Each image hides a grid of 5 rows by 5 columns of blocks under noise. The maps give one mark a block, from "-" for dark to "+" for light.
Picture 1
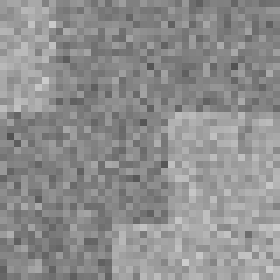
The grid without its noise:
+ - - - -
+ - - - -
- - - + +
- - - + +
- - + + +
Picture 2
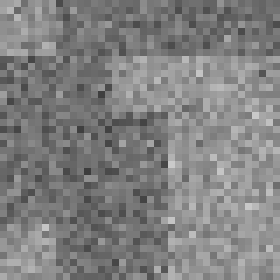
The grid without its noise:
+ - - - -
- - + + +
- - - + +
- - - + +
+ - - + +
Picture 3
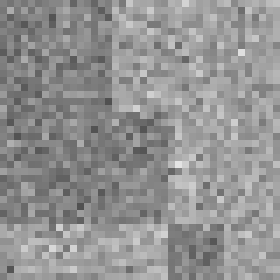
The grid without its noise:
- - + + +
- - + + +
- - - + +
- - - + +
+ + + - +
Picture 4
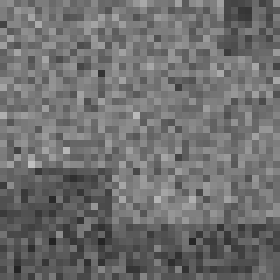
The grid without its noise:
+ + + + -
+ + + + +
+ + + + +
- - + + +
- - - - -
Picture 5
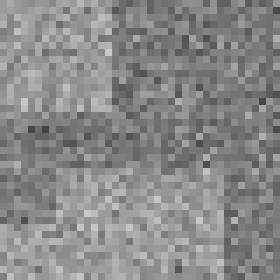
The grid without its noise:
+ + - - -
+ + - - -
- - - - -
- + + + -
+ + + + -
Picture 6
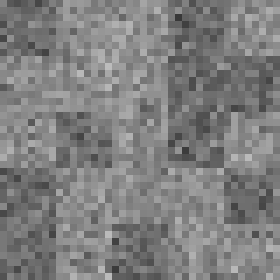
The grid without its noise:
- + + - +
+ + + - -
+ - + - +
- + + + -
- + - + +
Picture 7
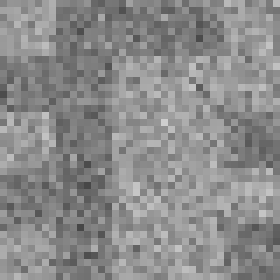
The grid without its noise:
+ - - - +
- - + + +
+ - + + -
- - + + +
+ - + + -
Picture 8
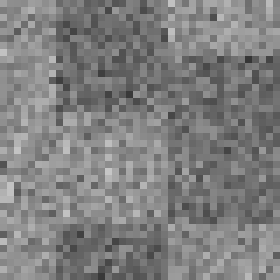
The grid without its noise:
+ - - + +
+ - - - -
+ + + - -
+ + + - -
+ - - + +
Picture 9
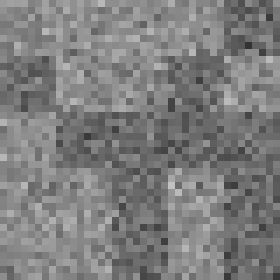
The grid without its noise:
+ + + + -
- + + - +
+ - - - -
+ + - + -
+ + - + -
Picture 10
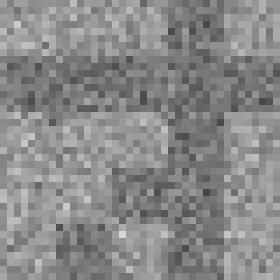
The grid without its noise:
+ + + - +
- - - - -
+ + + - +
+ + - - +
+ - + - +
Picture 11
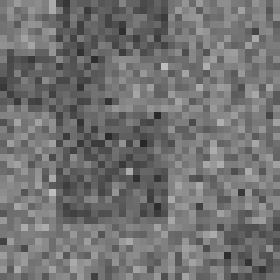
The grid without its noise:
+ - - + +
- - + + +
+ - - + +
+ - - + +
+ + + + -
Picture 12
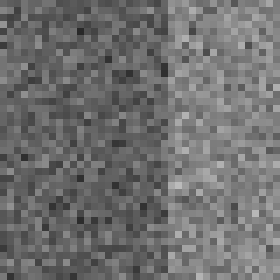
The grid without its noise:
- - - + +
- - - + +
- - - + +
- - - + +
- - - + +
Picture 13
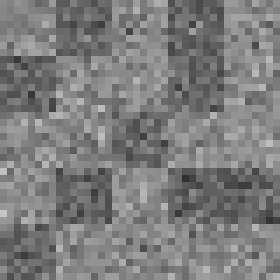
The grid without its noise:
+ - + - +
- + + - +
+ + - + +
+ - + - -
- + + + +
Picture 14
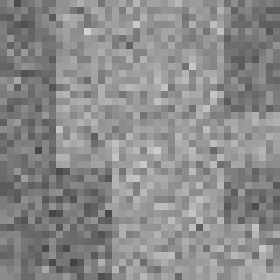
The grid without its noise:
- + + + -
- + + + -
- + + + +
- - + + -
- - + + +
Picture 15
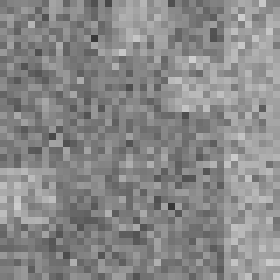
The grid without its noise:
- - + - +
- - - + +
- - - - +
+ - - - +
- - - - +
